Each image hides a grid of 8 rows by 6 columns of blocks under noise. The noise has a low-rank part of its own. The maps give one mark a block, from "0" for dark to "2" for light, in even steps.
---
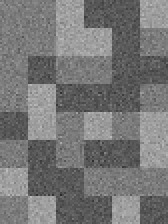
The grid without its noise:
1 1 2 0 0 2
1 1 2 2 0 1
1 0 1 1 0 0
1 2 0 0 0 1
0 2 1 2 1 2
1 0 1 0 0 2
2 0 0 1 1 1
1 2 0 0 2 0
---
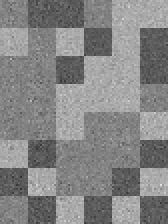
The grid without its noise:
1 0 0 1 2 2
2 1 2 0 2 0
1 1 0 2 2 0
1 1 2 2 2 1
1 1 2 1 1 2
2 0 1 1 1 0
0 2 1 1 0 2
1 0 2 0 2 0
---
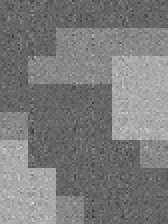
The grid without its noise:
0 0 0 0 0 0
0 0 1 1 1 1
0 1 1 1 2 2
0 0 0 0 2 2
1 0 0 0 2 2
2 0 0 0 0 1
2 2 0 0 0 0
2 2 1 0 0 0
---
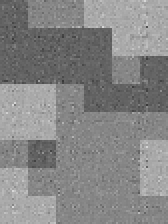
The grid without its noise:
0 1 1 2 2 2
0 0 0 0 2 2
0 0 0 0 1 0
2 2 1 0 0 0
2 2 1 1 1 1
1 0 1 1 1 2
2 1 1 1 1 2
2 2 1 1 1 1
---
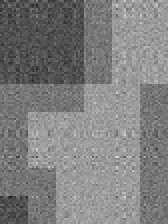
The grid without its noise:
0 0 0 1 2 2
0 0 0 1 2 2
0 0 0 1 2 2
1 1 1 2 2 1
1 2 2 2 2 1
1 2 2 2 2 1
1 1 2 2 2 1
0 1 2 2 2 1
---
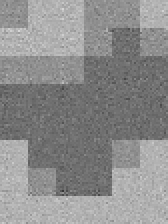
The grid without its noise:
1 2 2 1 1 2
2 2 2 1 0 1
1 1 1 0 0 0
0 0 0 0 0 0
0 0 0 0 0 0
2 0 0 0 1 2
2 1 0 0 2 2
2 2 2 2 2 2
